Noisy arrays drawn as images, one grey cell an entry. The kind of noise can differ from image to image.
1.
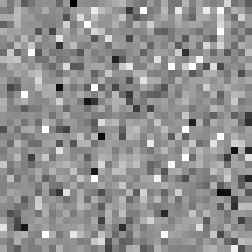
heavy tails
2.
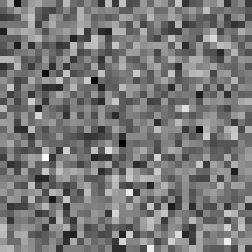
independent entries
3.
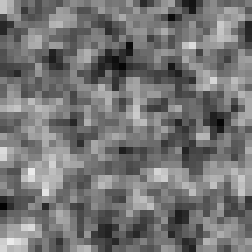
blotchy
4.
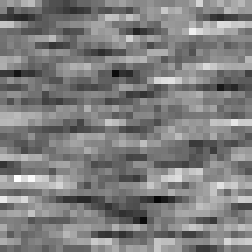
streaked along the rows
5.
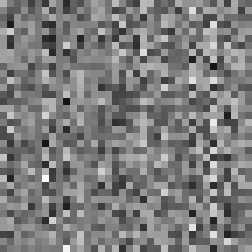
columns of uneven size
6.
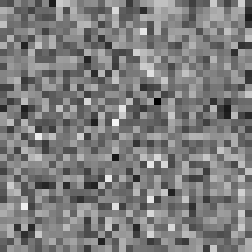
low rank plus noise
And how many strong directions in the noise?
five to eight
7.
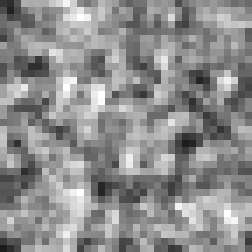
blotchy
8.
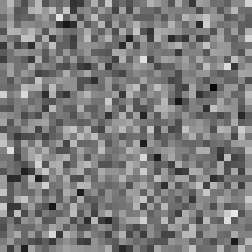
independent entries
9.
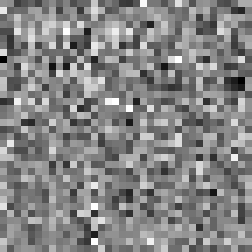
low rank plus noise
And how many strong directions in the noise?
five to eight
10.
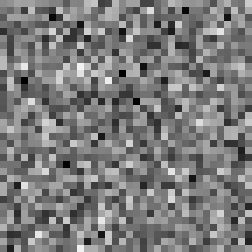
independent entries
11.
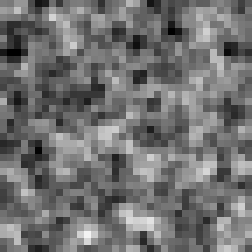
blotchy
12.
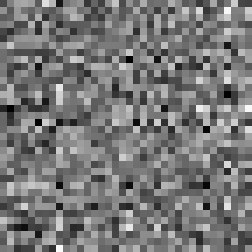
low rank plus noise
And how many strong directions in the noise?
three or four
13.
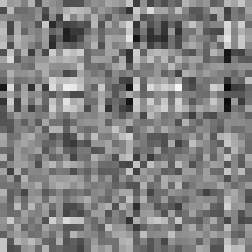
low rank plus noise
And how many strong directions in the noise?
one
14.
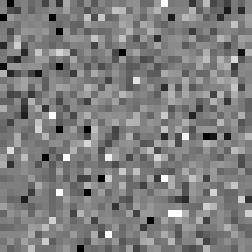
heavy tails
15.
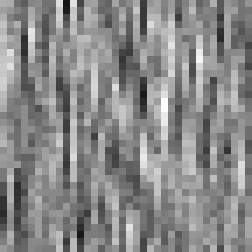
streaked along the columns
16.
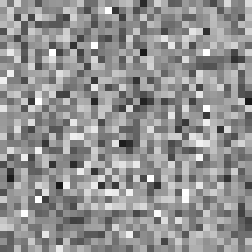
independent entries
